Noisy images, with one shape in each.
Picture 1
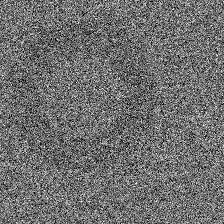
ring
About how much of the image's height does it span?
two thirds
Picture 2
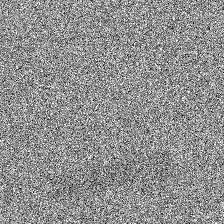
bar
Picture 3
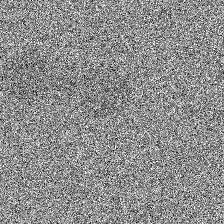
dumbbell
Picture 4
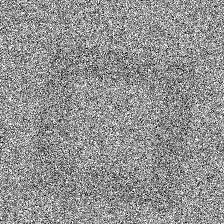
square frame
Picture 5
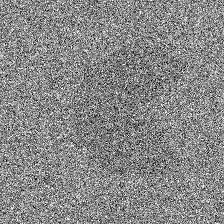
disc with a wedge cut out
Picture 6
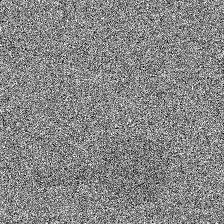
lollipop
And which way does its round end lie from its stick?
right
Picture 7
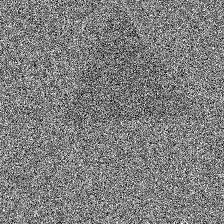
triangle
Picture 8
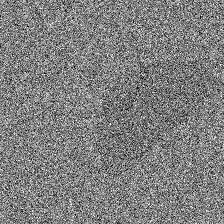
half disc
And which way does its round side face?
up and left
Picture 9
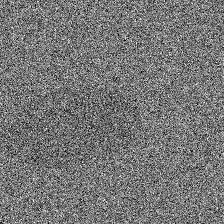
ellipse
